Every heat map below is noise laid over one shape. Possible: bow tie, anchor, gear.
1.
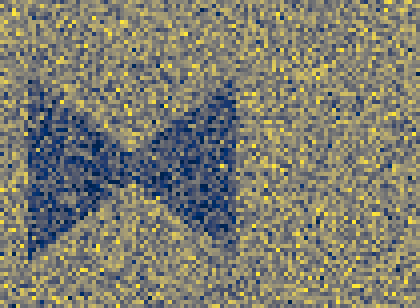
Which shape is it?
bow tie
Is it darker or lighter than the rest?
darker
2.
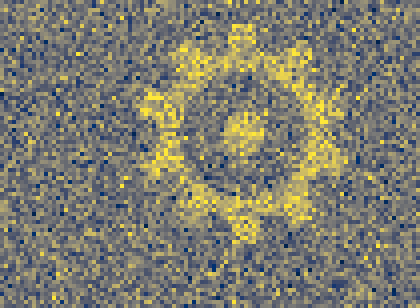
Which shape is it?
gear
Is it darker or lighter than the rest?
lighter
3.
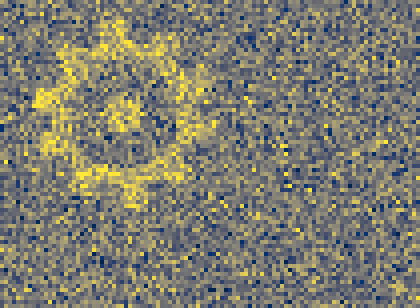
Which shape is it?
gear
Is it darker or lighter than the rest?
lighter
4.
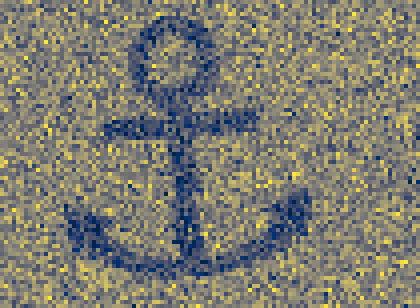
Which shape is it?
anchor
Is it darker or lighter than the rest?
darker
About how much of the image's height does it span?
nearly all
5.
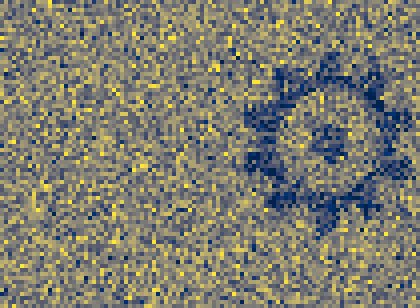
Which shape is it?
gear
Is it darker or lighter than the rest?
darker
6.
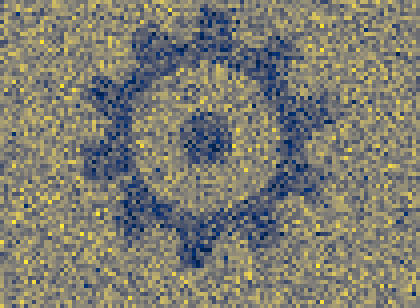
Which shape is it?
gear
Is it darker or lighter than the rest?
darker
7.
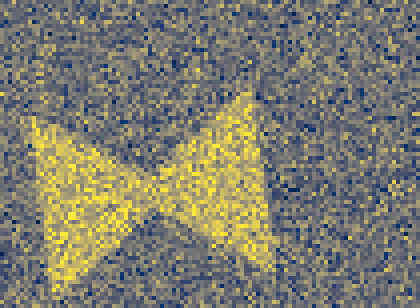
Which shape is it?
bow tie
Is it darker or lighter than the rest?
lighter
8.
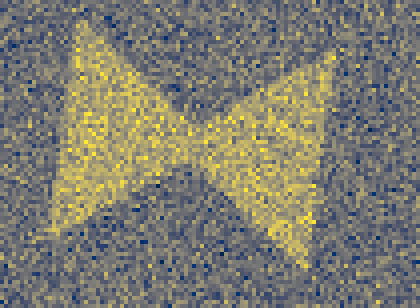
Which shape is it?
bow tie
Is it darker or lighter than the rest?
lighter
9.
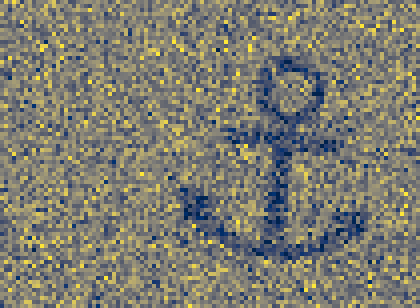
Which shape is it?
anchor
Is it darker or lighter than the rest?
darker
